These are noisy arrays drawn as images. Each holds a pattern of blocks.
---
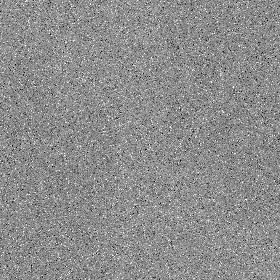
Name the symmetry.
the same after a half turn
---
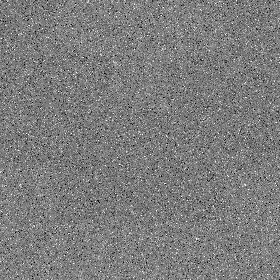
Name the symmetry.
left and right mirror each other
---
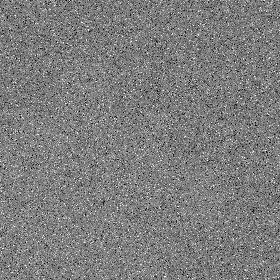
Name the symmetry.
mirrored about the diagonal from the bottom left
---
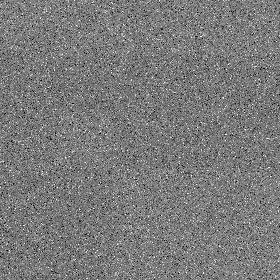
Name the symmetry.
no symmetry
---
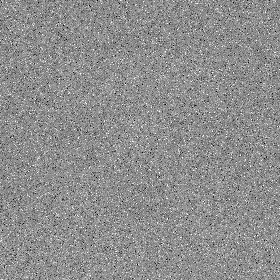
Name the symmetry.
left and right mirror each other
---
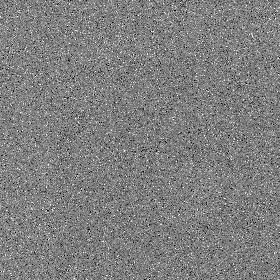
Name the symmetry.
mirrored about the diagonal from the top left
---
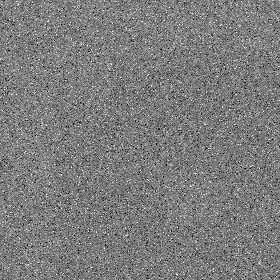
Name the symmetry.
mirrored about the diagonal from the top left
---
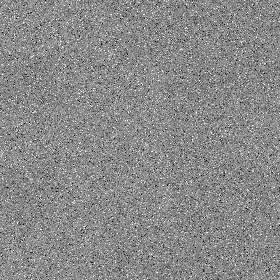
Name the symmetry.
top and bottom mirror each other
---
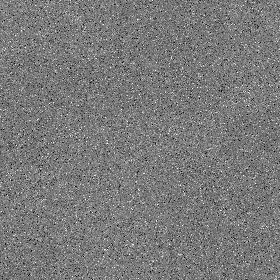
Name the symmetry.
no symmetry
